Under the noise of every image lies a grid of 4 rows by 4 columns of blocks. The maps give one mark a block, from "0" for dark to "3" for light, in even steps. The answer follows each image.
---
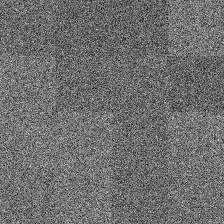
1 0 0 3
3 1 1 0
3 3 1 3
2 3 1 2
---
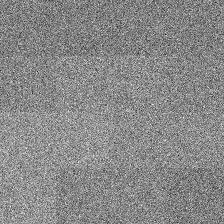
0 0 0 0
1 2 2 1
3 3 2 2
3 1 1 0
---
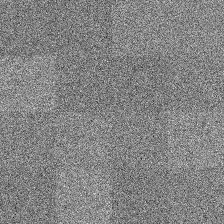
0 0 2 2
3 0 0 1
1 2 1 3
0 3 0 1
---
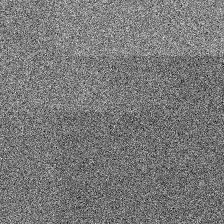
2 3 3 3
2 2 1 0
1 0 0 0
1 0 0 0
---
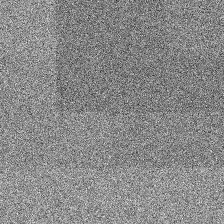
3 0 0 1
2 0 0 0
2 2 1 1
3 3 3 3
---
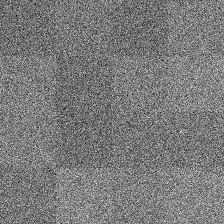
0 1 0 2
2 0 2 3
2 0 1 1
1 3 2 3
